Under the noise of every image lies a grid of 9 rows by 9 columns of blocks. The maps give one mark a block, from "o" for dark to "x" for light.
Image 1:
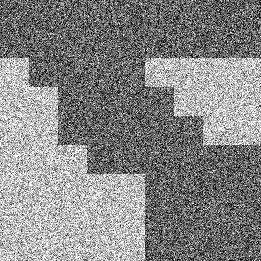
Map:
o o o o o o o o o
o o o o o o o o o
x o o o o x x x x
x x o o o o x x x
x x o o o o o x x
x x x o o o o o o
x x x x x o o o o
x x x x x o o o o
x x x x x o o o o
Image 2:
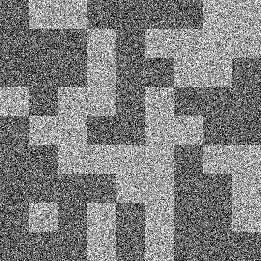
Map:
o x x o o o o x x
o o o x o x x x x
o o o x o o x x o
x o x x o x o o o
o x x o o x x o o
o o x x x x o x x
o o o o x x o o x
o x o x o x o o x
o o o x o x o o o
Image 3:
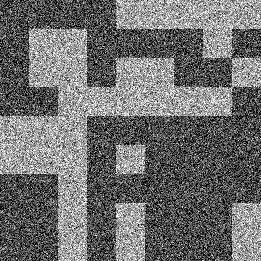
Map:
o o o o x x x x x
o x x o o o o x o
o x x o x x o o x
o o x x x x x x o
x x x o o o o o o
x x x o x o o o o
o o x o o o o o o
o o x o x o o o x
o o x o x o o o x
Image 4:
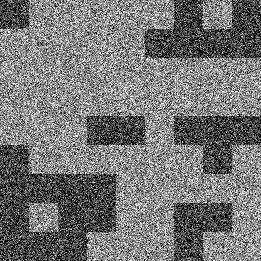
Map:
o x x x x x o x o
x x x x x o o o o
x x x x x x x x x
x x x x x x x x x
x x x o o x o o o
o x x x x x x o x
o o o o x x x x x
o x o o x x o o x
o o o x x x o x x
